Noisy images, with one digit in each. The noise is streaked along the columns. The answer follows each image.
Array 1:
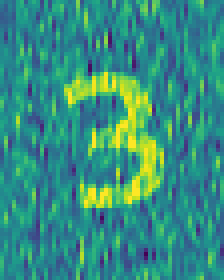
3
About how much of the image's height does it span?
half
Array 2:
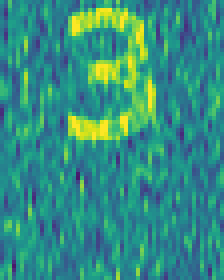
3
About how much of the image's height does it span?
half
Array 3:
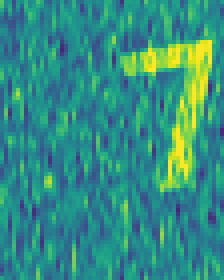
7
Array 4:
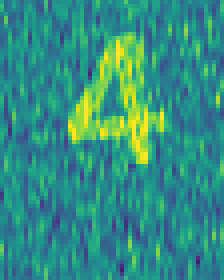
4
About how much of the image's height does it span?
half
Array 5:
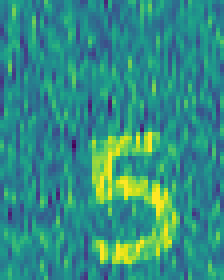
5
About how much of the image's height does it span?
half
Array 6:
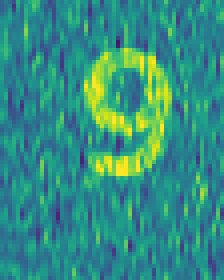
9
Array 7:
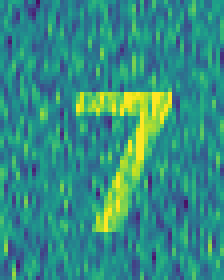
7
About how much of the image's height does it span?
half
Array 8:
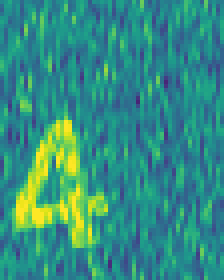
4
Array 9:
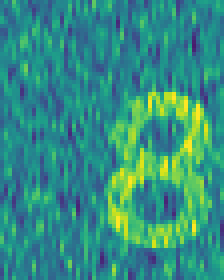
8
